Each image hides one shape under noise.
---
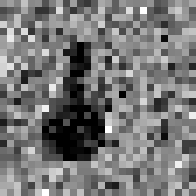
lollipop
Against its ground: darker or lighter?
darker
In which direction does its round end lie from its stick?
down
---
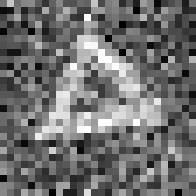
triangle frame
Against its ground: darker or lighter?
lighter
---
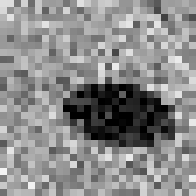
ellipse
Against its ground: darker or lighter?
darker
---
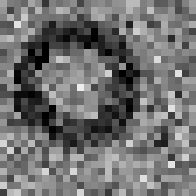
ring
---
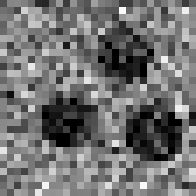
three dots
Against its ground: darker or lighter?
darker
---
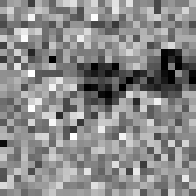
dumbbell
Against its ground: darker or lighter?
darker
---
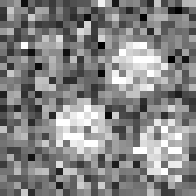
three dots
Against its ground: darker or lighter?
lighter
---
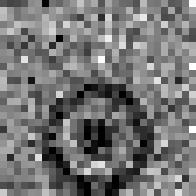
bullseye
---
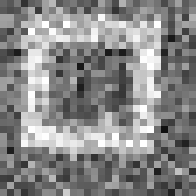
square frame
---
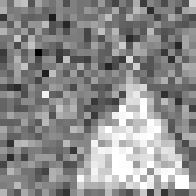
triangle
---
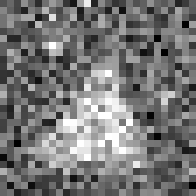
triangle
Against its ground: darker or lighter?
lighter
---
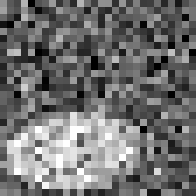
ellipse
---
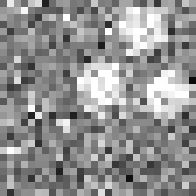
three dots
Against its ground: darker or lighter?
lighter
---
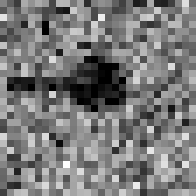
lollipop
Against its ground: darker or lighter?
darker
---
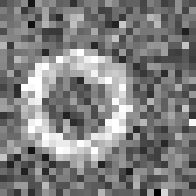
ring
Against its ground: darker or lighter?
lighter
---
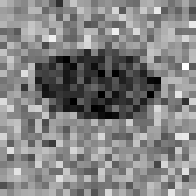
ellipse
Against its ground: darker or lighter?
darker
